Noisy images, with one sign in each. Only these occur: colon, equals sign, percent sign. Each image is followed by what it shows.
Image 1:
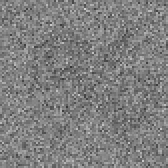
dark percent sign
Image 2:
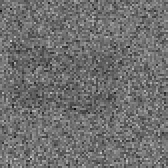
dark equals sign
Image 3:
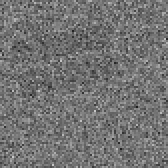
dark equals sign
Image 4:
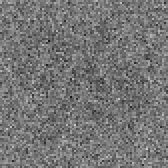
dark percent sign
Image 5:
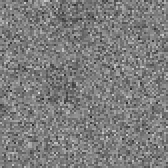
dark colon
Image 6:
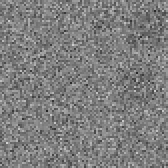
dark colon
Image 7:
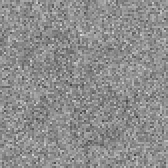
dark percent sign
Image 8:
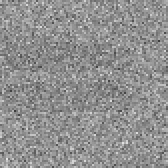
dark equals sign
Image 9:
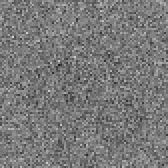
dark percent sign
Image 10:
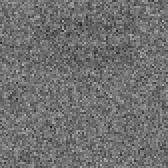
dark equals sign
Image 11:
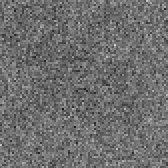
dark percent sign
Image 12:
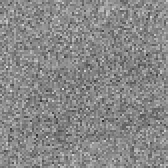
dark equals sign
